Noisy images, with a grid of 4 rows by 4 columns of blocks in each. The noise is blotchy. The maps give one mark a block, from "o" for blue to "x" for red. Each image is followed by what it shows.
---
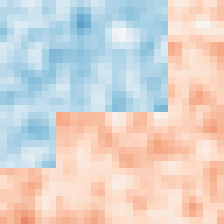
o o o x
o o o x
o x x x
x x x x
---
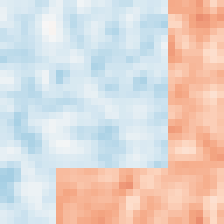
o o o x
o o o x
o o o x
o x x x
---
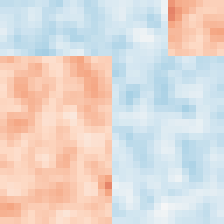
o o o x
x x o o
x x o o
x x o o
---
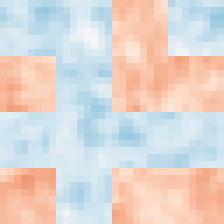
o o x o
x o x x
o o o o
x o x x
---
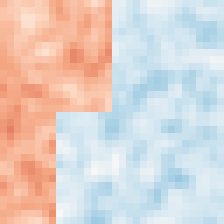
x x o o
x x o o
x o o o
x o o o
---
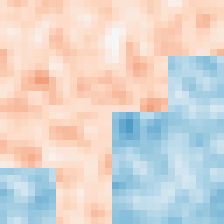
x x x x
x x x o
x x o o
o x o o
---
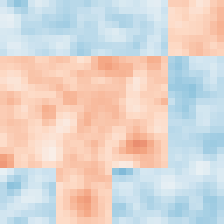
o o o x
x x x o
x x x o
o x o o
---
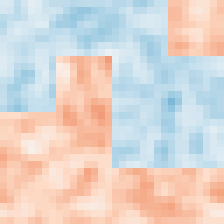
o o o x
o x o o
x x o o
x x x x
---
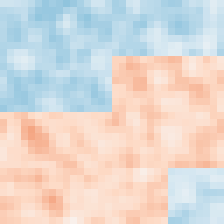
o o o o
o o x x
x x x x
x x x o
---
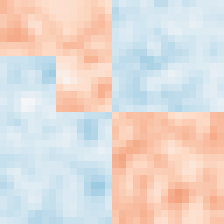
x x o o
o x o o
o o x x
o o x x
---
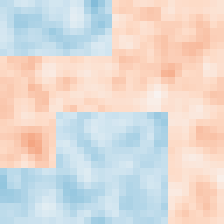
o o x x
x x x x
x o o x
o o o x
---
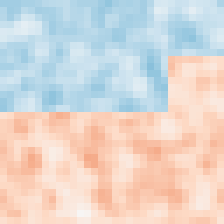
o o o o
o o o x
x x x x
x x x x
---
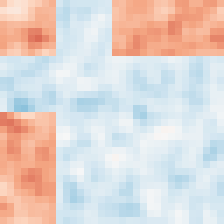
x o x x
o o o o
x o o o
x o o o
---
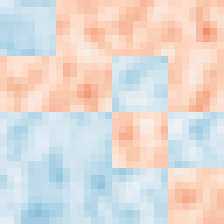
o x x x
x x o x
o o x o
o o o x
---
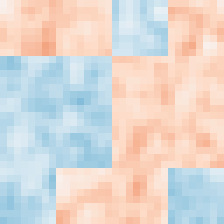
x x o x
o o x x
o o x x
o x x o
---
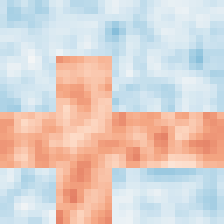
o o o o
o x o o
x x x x
o x o o
